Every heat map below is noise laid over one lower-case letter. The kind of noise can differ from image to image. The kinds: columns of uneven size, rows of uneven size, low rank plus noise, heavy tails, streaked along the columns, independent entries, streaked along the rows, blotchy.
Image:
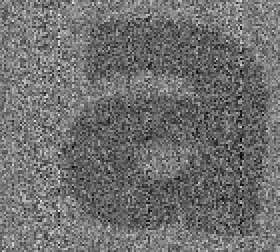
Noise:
columns of uneven size
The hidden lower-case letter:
a
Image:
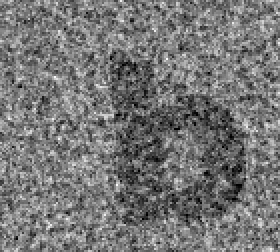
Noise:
blotchy
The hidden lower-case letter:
b
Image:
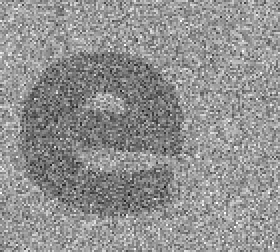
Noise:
independent entries
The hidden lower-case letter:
e
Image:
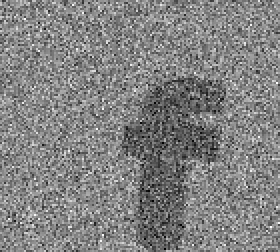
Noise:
independent entries
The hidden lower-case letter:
f
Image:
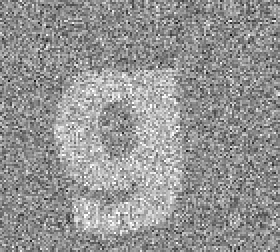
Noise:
low rank plus noise
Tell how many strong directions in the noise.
two
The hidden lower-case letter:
g
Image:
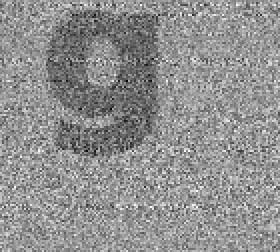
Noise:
rows of uneven size
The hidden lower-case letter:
g
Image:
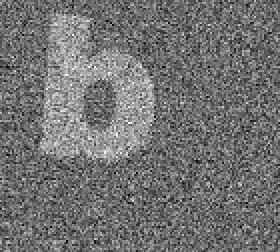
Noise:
low rank plus noise
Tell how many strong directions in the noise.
two
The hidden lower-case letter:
b
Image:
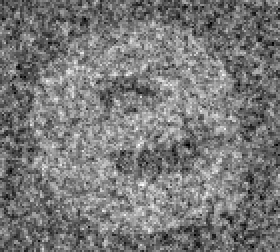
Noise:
blotchy
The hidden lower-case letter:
e
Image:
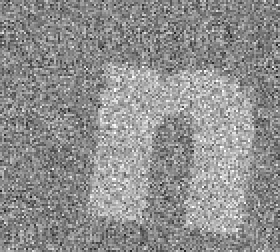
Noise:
low rank plus noise
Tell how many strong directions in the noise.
three or four
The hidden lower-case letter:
n
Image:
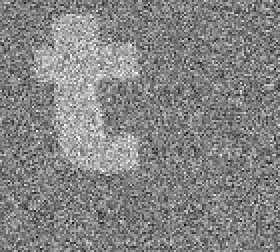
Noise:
low rank plus noise
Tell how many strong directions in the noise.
five to eight
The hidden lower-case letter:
t
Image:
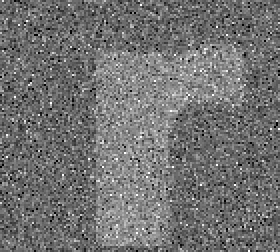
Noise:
heavy tails
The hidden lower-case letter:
r
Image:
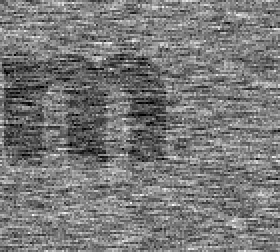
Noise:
streaked along the rows
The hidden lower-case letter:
m
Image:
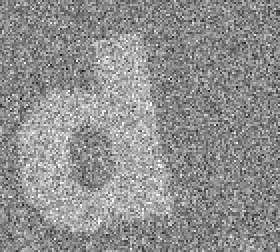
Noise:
independent entries
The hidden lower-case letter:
d
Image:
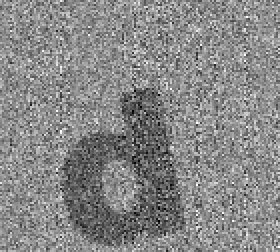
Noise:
columns of uneven size
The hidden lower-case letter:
d
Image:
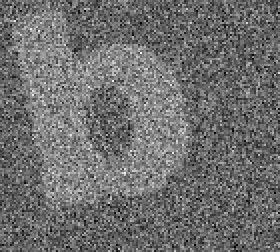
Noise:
independent entries
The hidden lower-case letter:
b
